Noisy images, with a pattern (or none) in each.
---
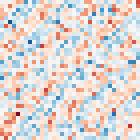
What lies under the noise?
diagonal stripes
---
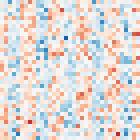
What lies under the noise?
vertical stripes
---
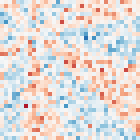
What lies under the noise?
spokes from one point
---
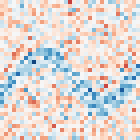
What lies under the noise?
a wavy band
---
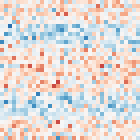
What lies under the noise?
horizontal stripes
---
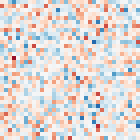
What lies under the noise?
only noise
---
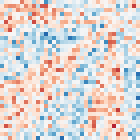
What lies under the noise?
spokes from one point
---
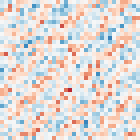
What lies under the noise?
diagonal stripes
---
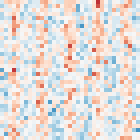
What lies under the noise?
vertical stripes
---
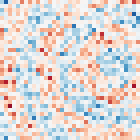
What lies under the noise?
rings round one point
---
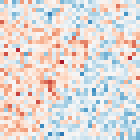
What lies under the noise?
spokes from one point
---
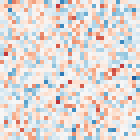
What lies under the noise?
only noise
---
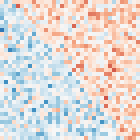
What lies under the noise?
a sharp edge
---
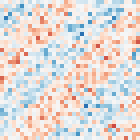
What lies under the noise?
diagonal stripes
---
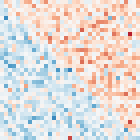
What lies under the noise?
a sharp edge
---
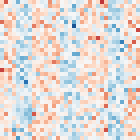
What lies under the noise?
vertical stripes
